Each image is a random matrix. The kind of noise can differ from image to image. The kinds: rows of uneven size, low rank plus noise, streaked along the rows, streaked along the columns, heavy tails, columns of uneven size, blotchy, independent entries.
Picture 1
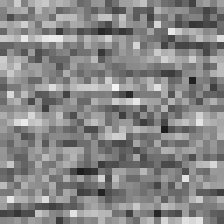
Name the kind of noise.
streaked along the rows
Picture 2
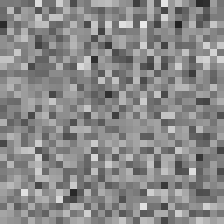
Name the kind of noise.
low rank plus noise
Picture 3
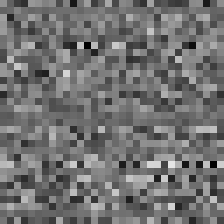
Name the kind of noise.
rows of uneven size
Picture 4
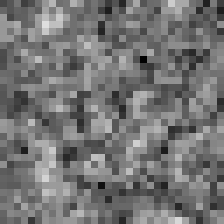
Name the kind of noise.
blotchy
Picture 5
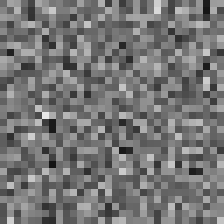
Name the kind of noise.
low rank plus noise
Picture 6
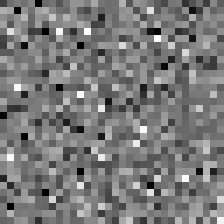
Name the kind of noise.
heavy tails
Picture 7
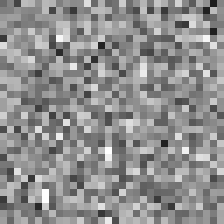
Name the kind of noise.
independent entries
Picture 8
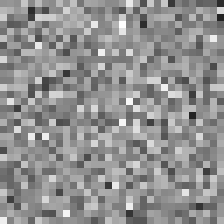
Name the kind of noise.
independent entries
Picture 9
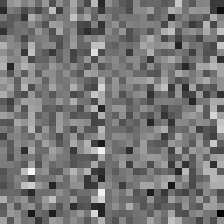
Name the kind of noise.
columns of uneven size
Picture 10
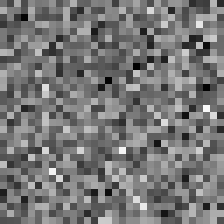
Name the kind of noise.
independent entries
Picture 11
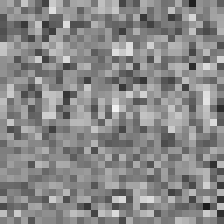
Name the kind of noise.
low rank plus noise
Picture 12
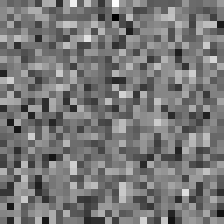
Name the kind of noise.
independent entries
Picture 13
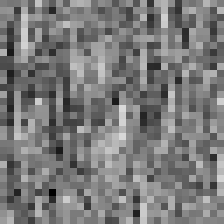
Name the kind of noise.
streaked along the columns
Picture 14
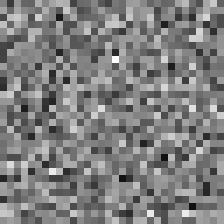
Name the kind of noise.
independent entries
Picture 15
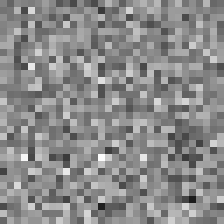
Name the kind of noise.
low rank plus noise
